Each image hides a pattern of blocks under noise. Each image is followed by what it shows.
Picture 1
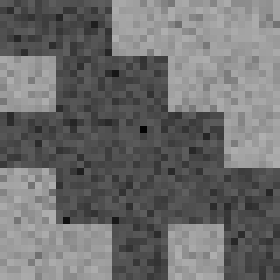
mirrored about the diagonal from the bottom left
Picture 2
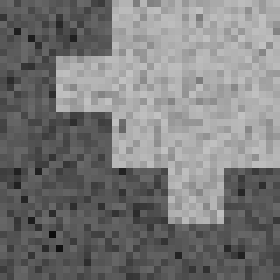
mirrored about the diagonal from the bottom left
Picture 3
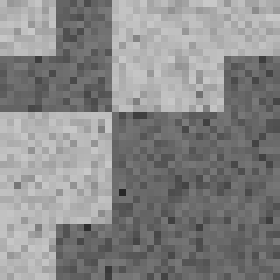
mirrored about the diagonal from the top left
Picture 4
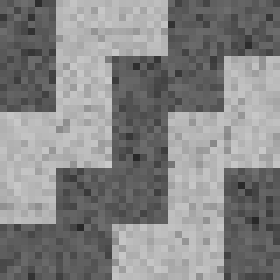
the same after a half turn
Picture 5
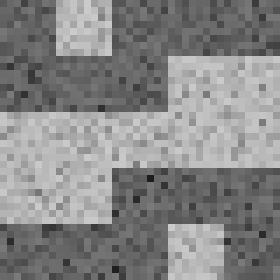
the same after a half turn
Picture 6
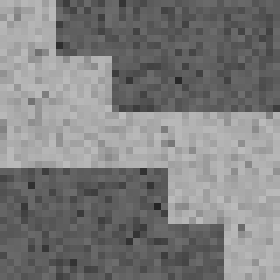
the same after a half turn
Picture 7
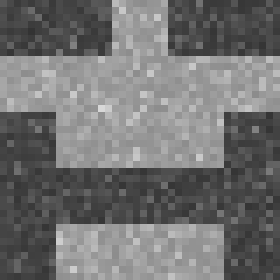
left and right mirror each other
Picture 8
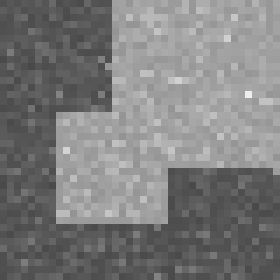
mirrored about the diagonal from the bottom left
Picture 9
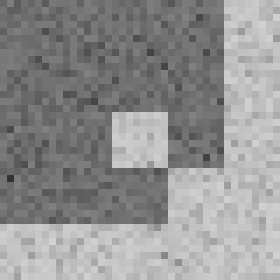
mirrored about the diagonal from the top left
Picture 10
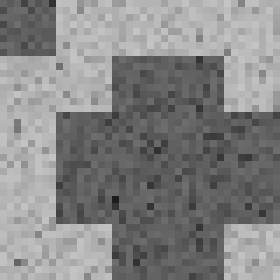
mirrored about the diagonal from the top left
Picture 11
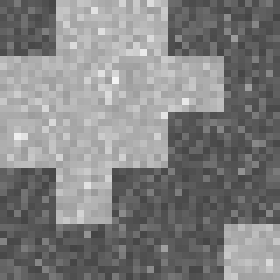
mirrored about the diagonal from the top left
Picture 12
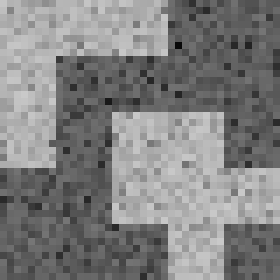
mirrored about the diagonal from the top left
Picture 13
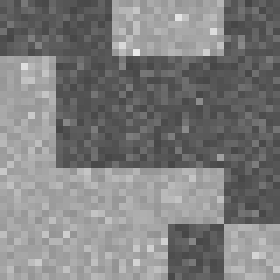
no symmetry
